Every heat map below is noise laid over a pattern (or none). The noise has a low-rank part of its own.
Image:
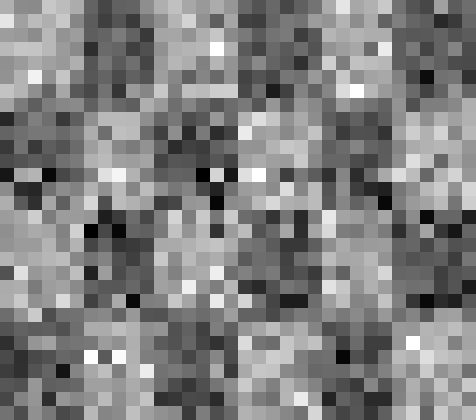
a checkerboard
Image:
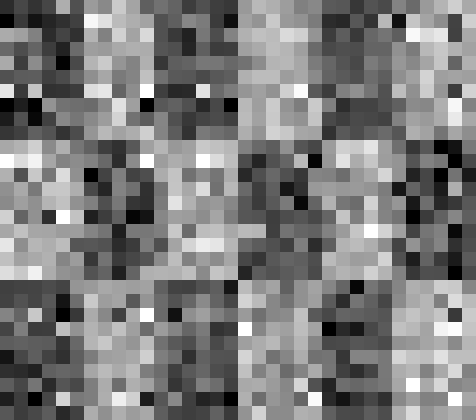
a checkerboard
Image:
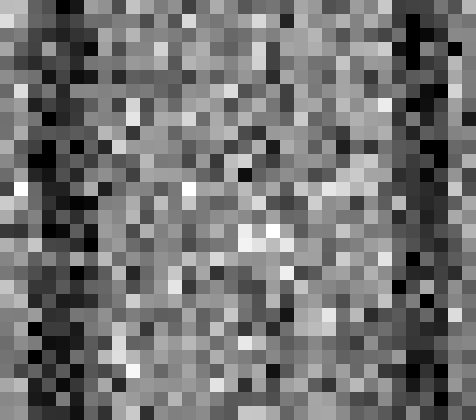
bands of columns
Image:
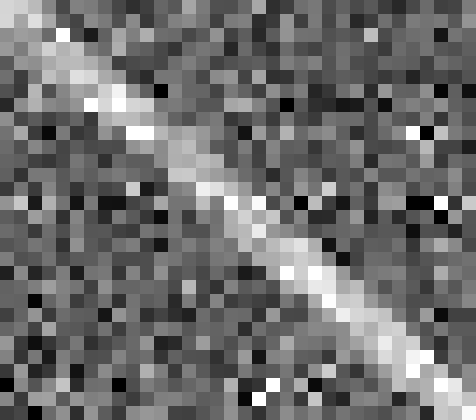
a diagonal band
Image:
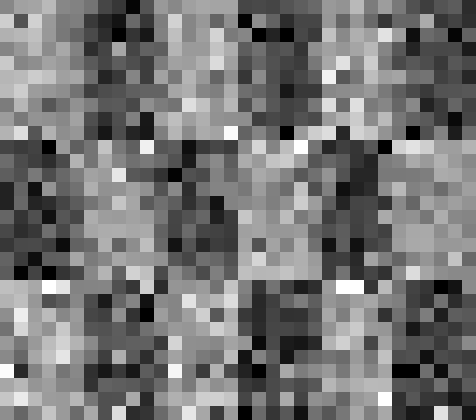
a checkerboard
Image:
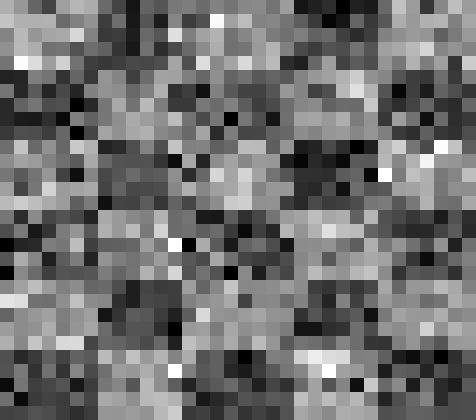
a checkerboard
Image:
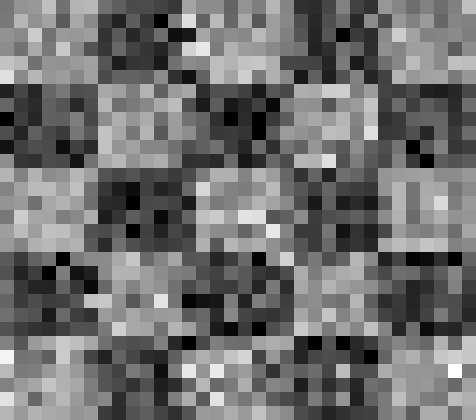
a checkerboard
